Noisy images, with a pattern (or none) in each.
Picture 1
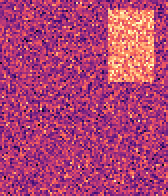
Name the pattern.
one block
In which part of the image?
top right
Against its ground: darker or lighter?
lighter
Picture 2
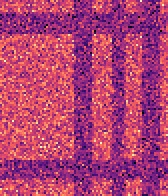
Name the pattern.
bands of rows crossing bands of columns
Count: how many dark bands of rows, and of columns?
2 and 3
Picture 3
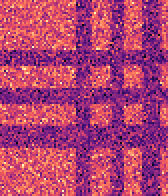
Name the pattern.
bands of rows crossing bands of columns
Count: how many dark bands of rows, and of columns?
3 and 3
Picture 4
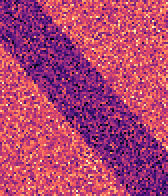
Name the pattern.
a diagonal band
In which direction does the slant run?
top left to bottom right
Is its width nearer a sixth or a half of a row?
a half
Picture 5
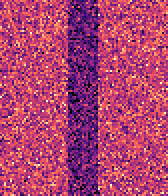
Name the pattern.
one band of columns
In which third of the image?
middle
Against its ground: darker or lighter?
darker
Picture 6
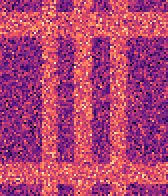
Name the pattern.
bands of rows crossing bands of columns
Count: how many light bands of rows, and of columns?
2 and 3
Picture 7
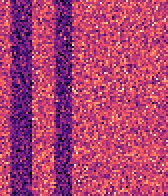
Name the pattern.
bands of columns
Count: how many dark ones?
2
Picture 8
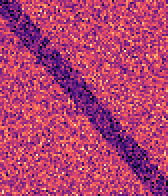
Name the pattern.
a diagonal band
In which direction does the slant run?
top left to bottom right
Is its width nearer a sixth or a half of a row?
a sixth
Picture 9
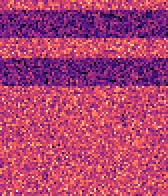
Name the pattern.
bands of rows
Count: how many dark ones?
2
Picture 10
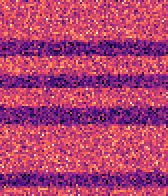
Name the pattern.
bands of rows
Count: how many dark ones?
4
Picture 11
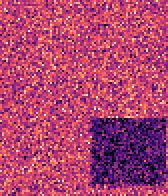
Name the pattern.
one block
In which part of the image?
bottom right
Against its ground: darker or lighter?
darker
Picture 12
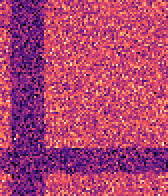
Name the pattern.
bands of rows crossing bands of columns
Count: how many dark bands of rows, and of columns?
1 and 1
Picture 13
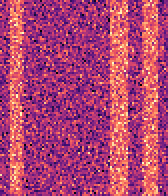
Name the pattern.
bands of columns
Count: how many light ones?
3
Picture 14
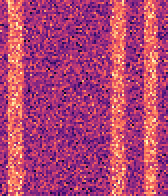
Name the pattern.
bands of columns
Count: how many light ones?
3
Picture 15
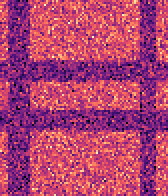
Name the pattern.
bands of rows crossing bands of columns
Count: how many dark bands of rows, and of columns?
2 and 2
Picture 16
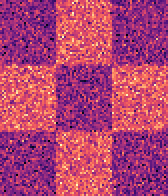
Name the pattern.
a checkerboard
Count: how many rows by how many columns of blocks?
3 by 3
